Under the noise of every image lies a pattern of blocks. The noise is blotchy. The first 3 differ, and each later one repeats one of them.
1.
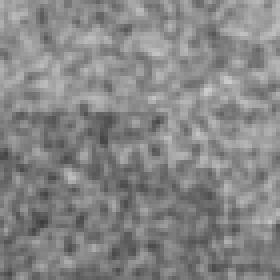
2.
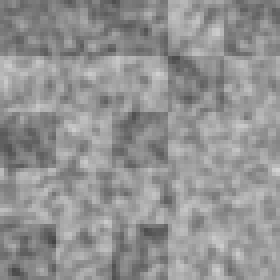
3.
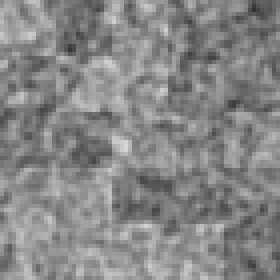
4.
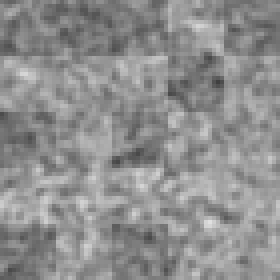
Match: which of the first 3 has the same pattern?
2
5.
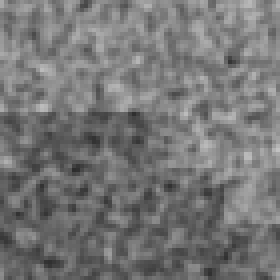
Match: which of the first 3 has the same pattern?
1
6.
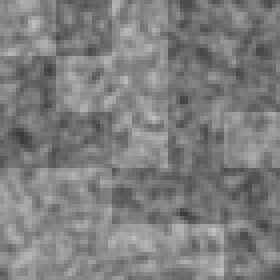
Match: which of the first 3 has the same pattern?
3
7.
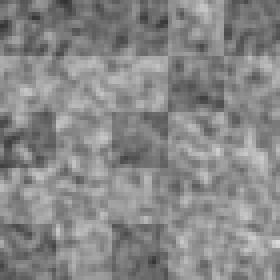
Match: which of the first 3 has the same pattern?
2
